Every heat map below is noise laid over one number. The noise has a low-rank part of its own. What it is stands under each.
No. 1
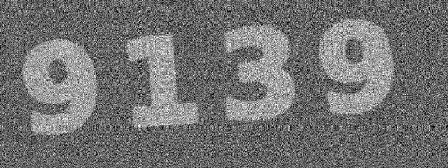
9139
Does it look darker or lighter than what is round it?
lighter
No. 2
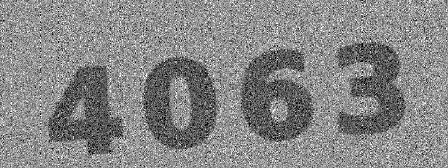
4063
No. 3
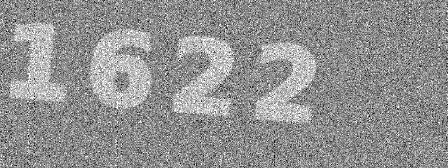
1622
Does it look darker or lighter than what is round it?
lighter
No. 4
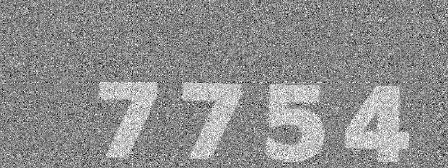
7754
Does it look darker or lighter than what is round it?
lighter
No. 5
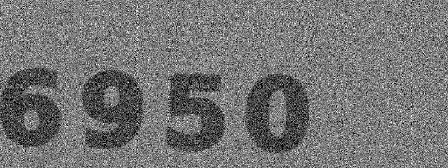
6950
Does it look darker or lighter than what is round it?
darker
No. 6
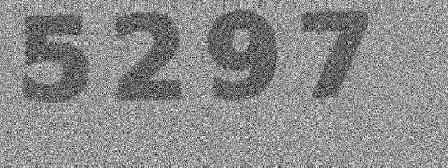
5297
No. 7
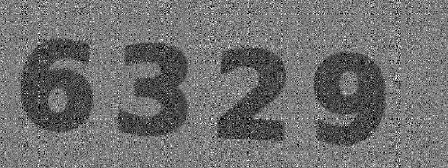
6329
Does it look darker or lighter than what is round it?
darker
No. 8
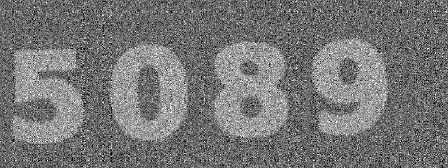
5089
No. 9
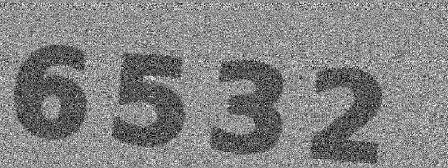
6532
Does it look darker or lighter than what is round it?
darker
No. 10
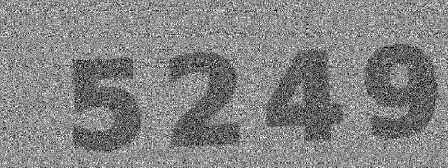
5249
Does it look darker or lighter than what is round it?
darker
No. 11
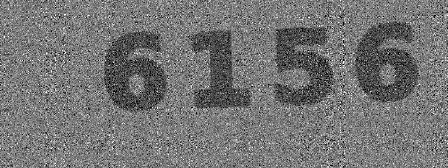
6156
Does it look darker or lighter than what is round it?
darker
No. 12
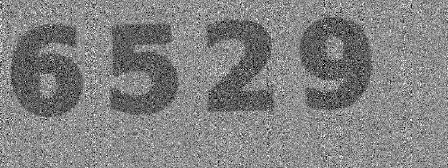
6529
